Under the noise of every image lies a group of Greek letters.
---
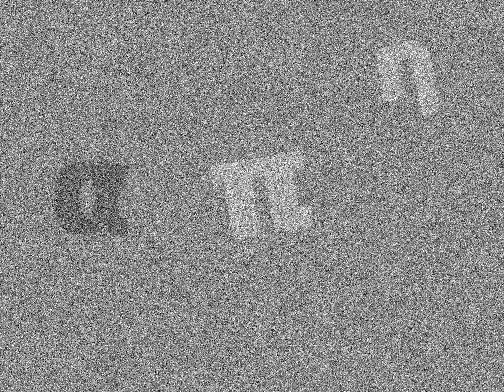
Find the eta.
top right
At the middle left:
alpha
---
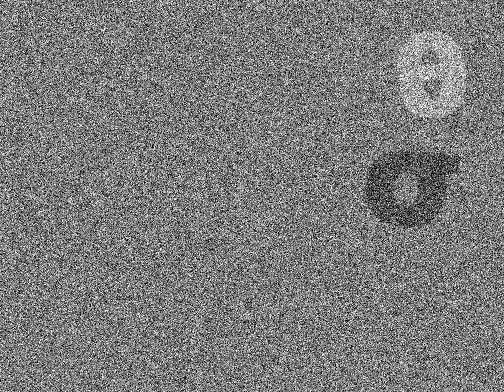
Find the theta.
top right
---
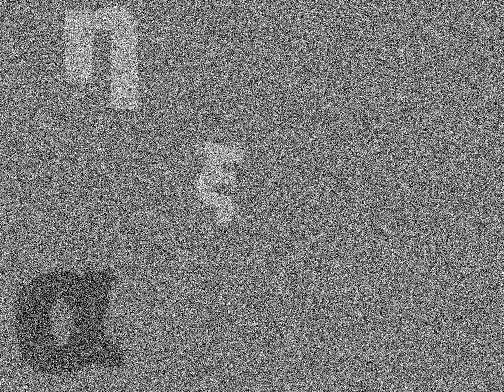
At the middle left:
nothing
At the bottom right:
nothing
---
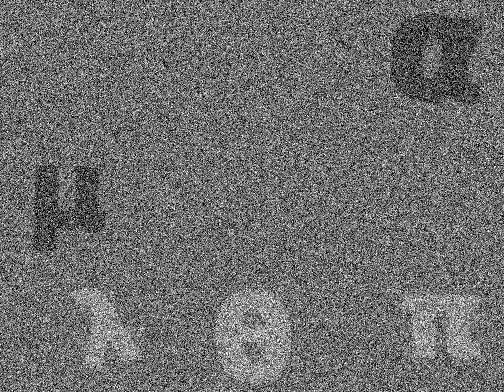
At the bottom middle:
theta
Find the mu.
middle left
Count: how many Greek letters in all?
5
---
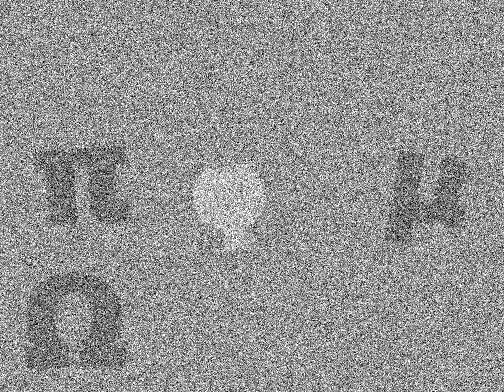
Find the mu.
middle right
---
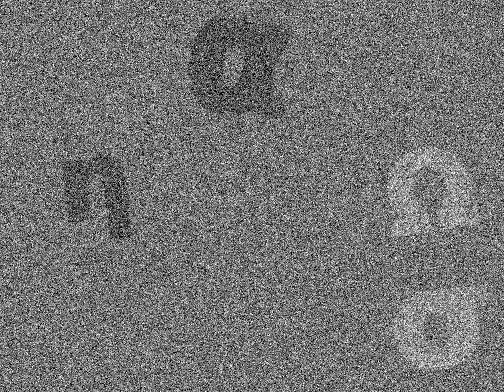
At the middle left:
eta
